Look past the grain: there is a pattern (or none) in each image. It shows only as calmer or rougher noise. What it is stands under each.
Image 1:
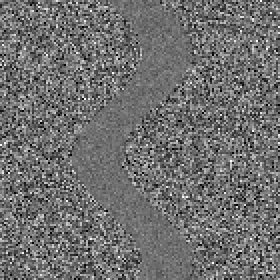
a wavy band
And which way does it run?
top to bottom
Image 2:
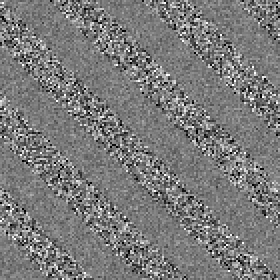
diagonal stripes
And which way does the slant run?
top left to bottom right
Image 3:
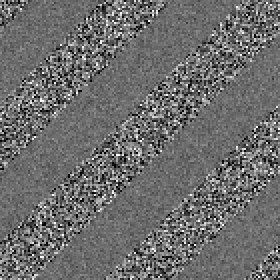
diagonal stripes
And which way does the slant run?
bottom left to top right
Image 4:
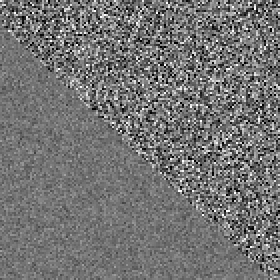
a sharp edge
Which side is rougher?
top right
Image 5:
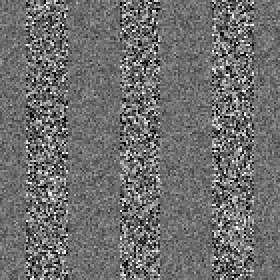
vertical stripes
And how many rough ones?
3
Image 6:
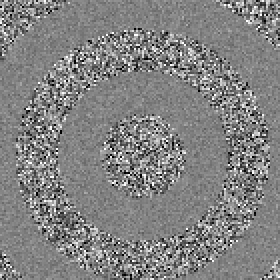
rings round one point
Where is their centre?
centre
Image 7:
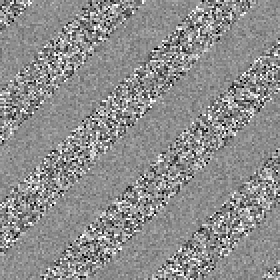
diagonal stripes
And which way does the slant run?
bottom left to top right
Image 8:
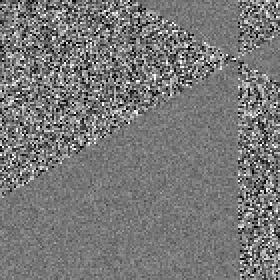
spokes from one point
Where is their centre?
top right
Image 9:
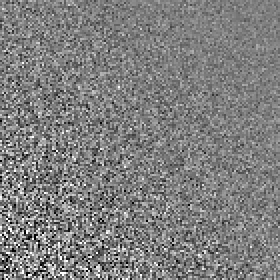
a smooth slope
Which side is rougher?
bottom left
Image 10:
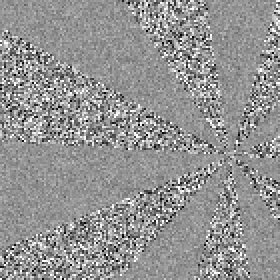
spokes from one point
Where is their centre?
middle right
